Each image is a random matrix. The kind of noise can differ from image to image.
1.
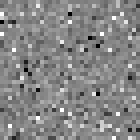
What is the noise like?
heavy tails
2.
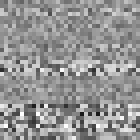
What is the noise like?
rows of uneven size
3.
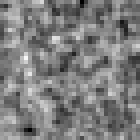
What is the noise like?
blotchy
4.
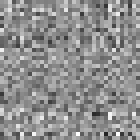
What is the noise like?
low rank plus noise
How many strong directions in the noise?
three or four
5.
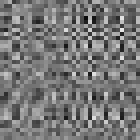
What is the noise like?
low rank plus noise
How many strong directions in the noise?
one
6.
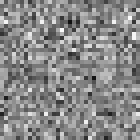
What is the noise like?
low rank plus noise
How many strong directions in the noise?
five to eight
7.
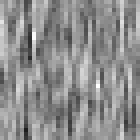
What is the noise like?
streaked along the columns
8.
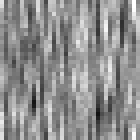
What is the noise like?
streaked along the columns
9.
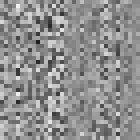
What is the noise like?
columns of uneven size
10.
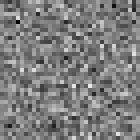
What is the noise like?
low rank plus noise
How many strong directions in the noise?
five to eight
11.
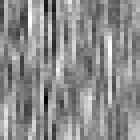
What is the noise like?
streaked along the columns
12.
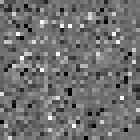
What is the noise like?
heavy tails
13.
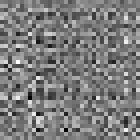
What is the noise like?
low rank plus noise
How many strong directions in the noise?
two
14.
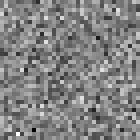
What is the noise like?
independent entries
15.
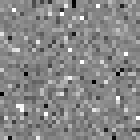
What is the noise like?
heavy tails
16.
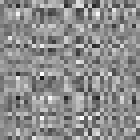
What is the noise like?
low rank plus noise
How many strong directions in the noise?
one
